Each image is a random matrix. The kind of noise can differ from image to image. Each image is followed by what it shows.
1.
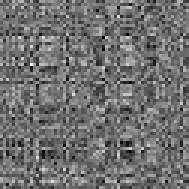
low rank plus noise
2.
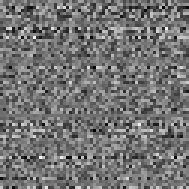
rows of uneven size
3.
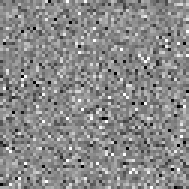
heavy tails
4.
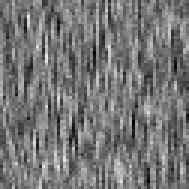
streaked along the columns
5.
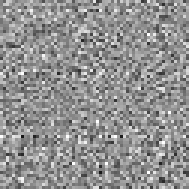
low rank plus noise
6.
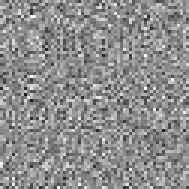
low rank plus noise
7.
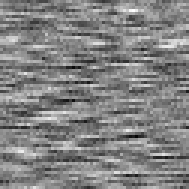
streaked along the rows
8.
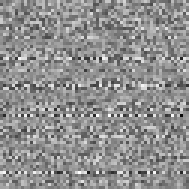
rows of uneven size
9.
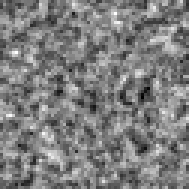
blotchy
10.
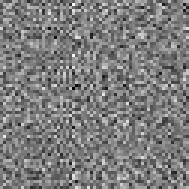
low rank plus noise
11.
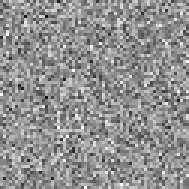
independent entries
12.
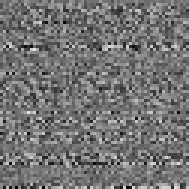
rows of uneven size
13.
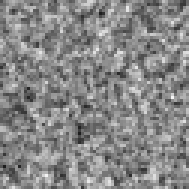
blotchy
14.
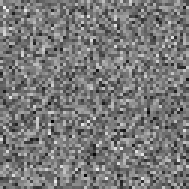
independent entries
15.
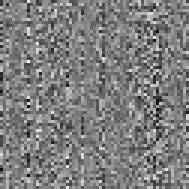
columns of uneven size
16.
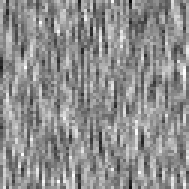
streaked along the columns
